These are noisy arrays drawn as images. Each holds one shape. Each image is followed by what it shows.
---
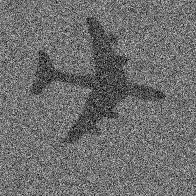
airplane
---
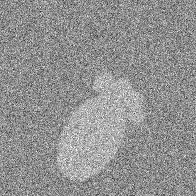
footprint
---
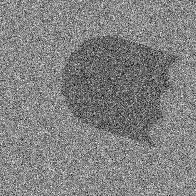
ghost
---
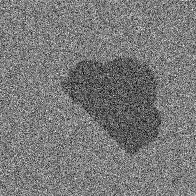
cloud
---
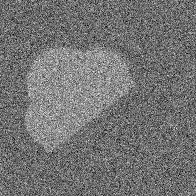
cloud
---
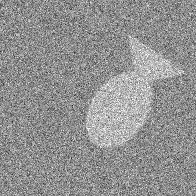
fish
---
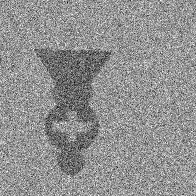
chess bishop
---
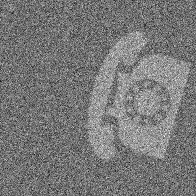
telephone
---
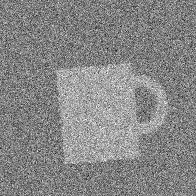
cup
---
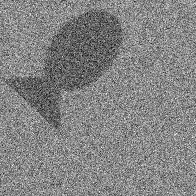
fish
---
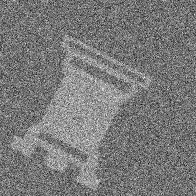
chess rook
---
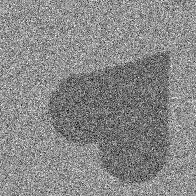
heart
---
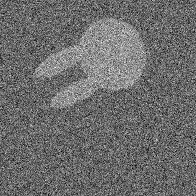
rabbit's head
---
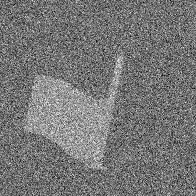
flag
